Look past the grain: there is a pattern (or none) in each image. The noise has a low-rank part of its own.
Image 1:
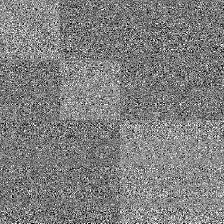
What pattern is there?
blocks along the diagonal
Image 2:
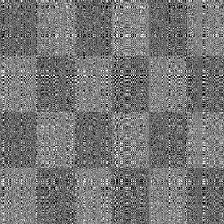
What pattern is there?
a checkerboard
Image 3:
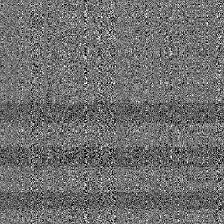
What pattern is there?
bands of rows
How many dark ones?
3
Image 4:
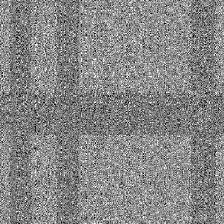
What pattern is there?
bands of rows crossing bands of columns
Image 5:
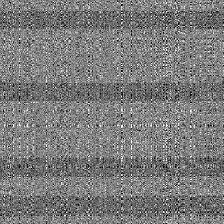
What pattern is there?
bands of rows
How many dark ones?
4
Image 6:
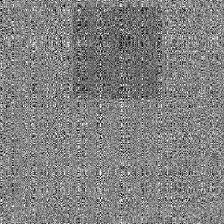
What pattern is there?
one block
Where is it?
top middle
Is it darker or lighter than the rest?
darker
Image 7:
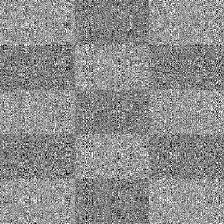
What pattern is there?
a checkerboard
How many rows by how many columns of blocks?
5 by 3
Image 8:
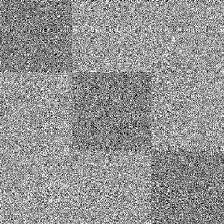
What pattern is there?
blocks along the diagonal
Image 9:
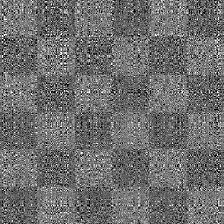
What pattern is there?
a checkerboard
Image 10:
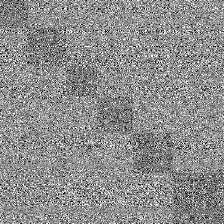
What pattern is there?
blocks along the diagonal
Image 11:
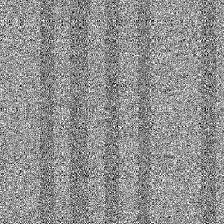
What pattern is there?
bands of columns
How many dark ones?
5
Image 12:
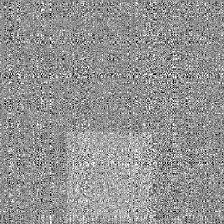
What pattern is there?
one block
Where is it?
bottom middle
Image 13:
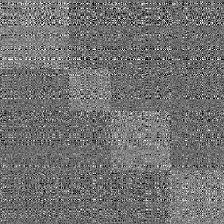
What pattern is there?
blocks along the diagonal
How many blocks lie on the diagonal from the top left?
4
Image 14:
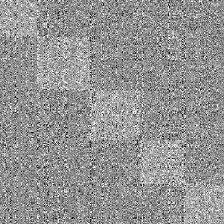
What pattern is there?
blocks along the diagonal
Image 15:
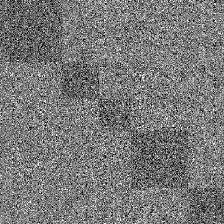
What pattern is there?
blocks along the diagonal
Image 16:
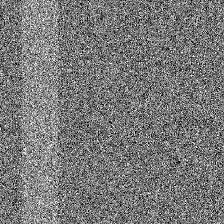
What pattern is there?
one band of columns
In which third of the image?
left
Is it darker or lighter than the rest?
lighter
